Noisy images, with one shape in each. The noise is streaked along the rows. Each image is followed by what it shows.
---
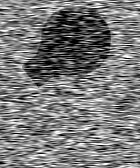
dark light bulb
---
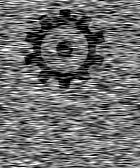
dark gear
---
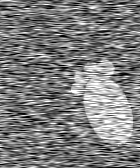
light footprint
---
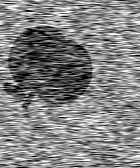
dark apple
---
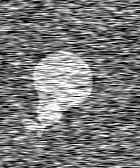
light pear
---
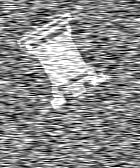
light chess rook
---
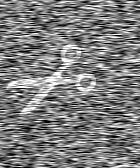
light pair of scissors
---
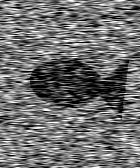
dark fish
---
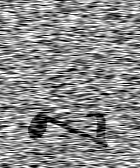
dark musical note
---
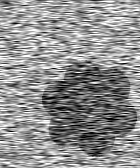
dark flower
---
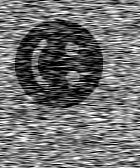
dark smiling face
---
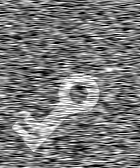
light key
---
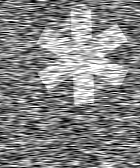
light asterisk
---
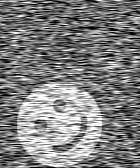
light smiling face
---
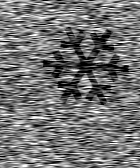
dark snowflake
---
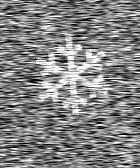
light snowflake
